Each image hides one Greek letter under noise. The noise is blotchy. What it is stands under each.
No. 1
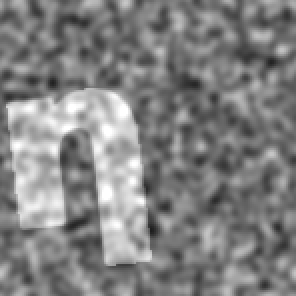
eta
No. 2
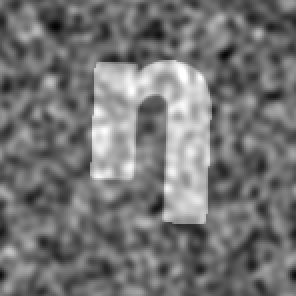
eta
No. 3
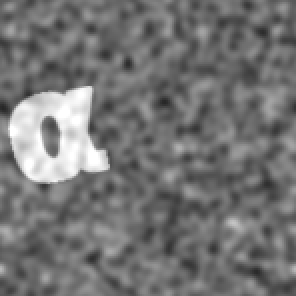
alpha
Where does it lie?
middle left
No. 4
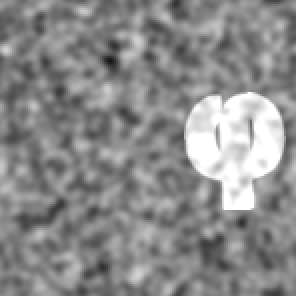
phi
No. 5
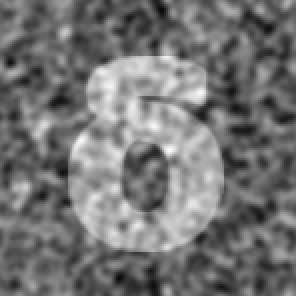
delta
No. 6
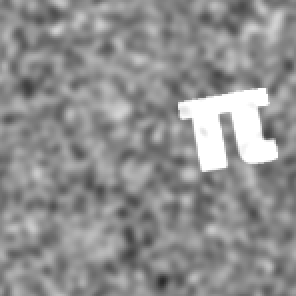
pi
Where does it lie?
middle right
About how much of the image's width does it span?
a third
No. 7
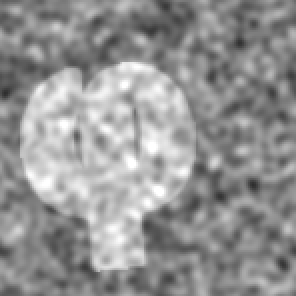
phi
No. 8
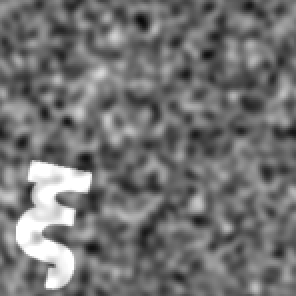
xi
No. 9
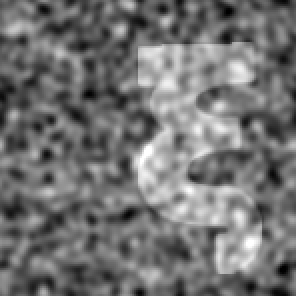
xi
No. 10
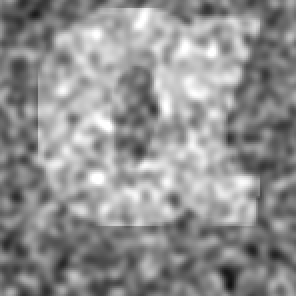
alpha
